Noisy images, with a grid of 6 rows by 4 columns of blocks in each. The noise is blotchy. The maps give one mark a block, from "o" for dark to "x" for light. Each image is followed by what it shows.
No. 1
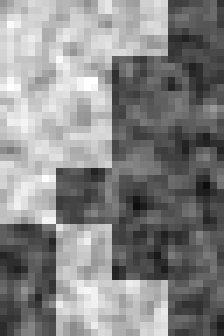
x x x o
x x o o
x x o o
x o o o
o x o o
o x x o
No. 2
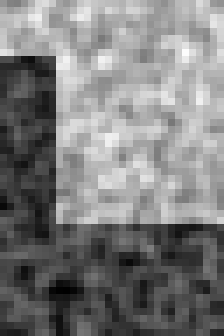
x x x x
o x x x
o x x x
o x x x
o o o o
o o o o
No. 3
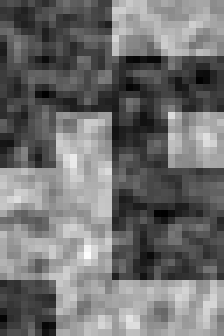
o o x x
o o o o
o x o x
x x o o
x x o o
o x x x
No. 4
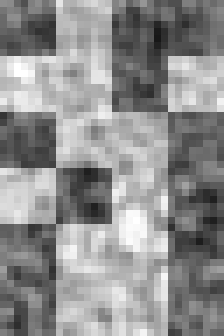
o x o o
x x o x
o x x o
x o x o
o x x o
o x x o
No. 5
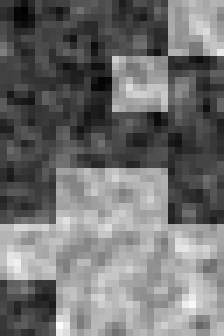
o o o x
o o x o
o o o o
o x x o
x x x x
o x x x
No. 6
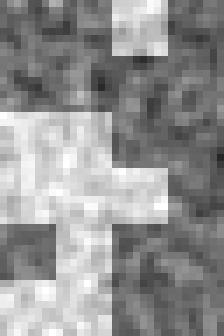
o o x o
o o o o
x x o o
x x x o
o x o o
x x o o
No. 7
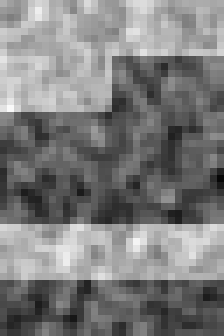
x x x x
x x o o
o o o o
o o o o
x x x x
o o o o
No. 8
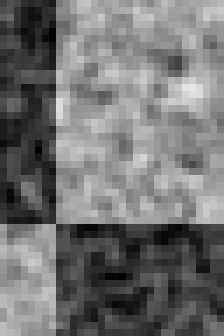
o x x x
o x x x
o x x x
o x x x
x o o o
x o o o
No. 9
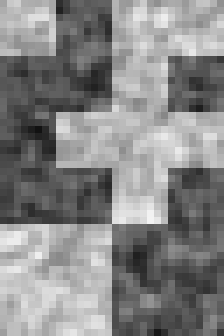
x o x x
o o x o
o x x x
o o x o
x x o o
x x o o
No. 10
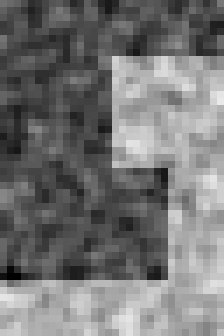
o o o o
o o x x
o o x x
o o o x
o o o x
x x x x
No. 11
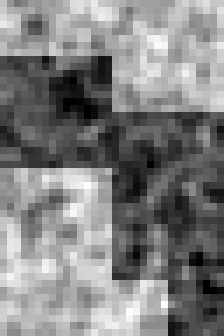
x x x x
o o x x
o o o o
x x o o
x x o o
x x x o
